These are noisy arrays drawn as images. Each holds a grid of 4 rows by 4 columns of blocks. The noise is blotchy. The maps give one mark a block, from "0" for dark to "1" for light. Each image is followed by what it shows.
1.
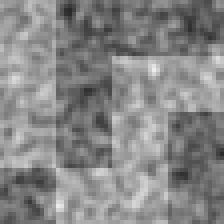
1 0 0 0
1 0 1 1
1 0 1 0
0 1 1 0
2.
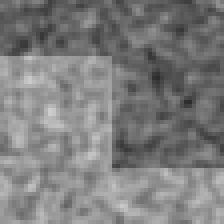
0 0 0 0
1 1 0 0
1 1 0 0
1 1 1 1
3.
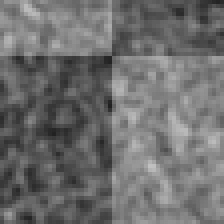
1 1 0 0
0 0 1 1
0 0 1 1
0 0 1 1
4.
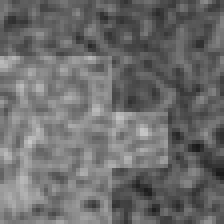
0 0 0 0
1 1 0 0
1 1 1 0
1 1 0 0
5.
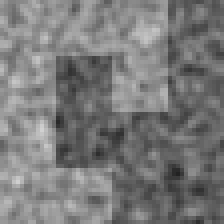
1 1 1 0
1 0 1 0
1 0 0 0
1 1 0 0
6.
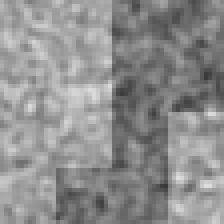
1 1 0 0
1 1 0 0
1 1 0 1
1 0 0 1
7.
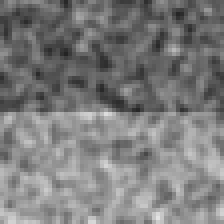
0 0 0 0
0 0 0 0
1 1 1 1
1 1 1 1
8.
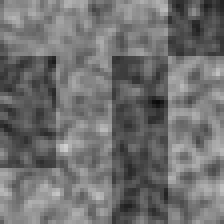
1 1 1 0
0 1 0 1
0 1 0 1
1 1 0 1
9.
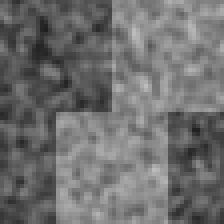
0 0 1 1
0 0 1 1
0 1 1 0
0 1 1 0
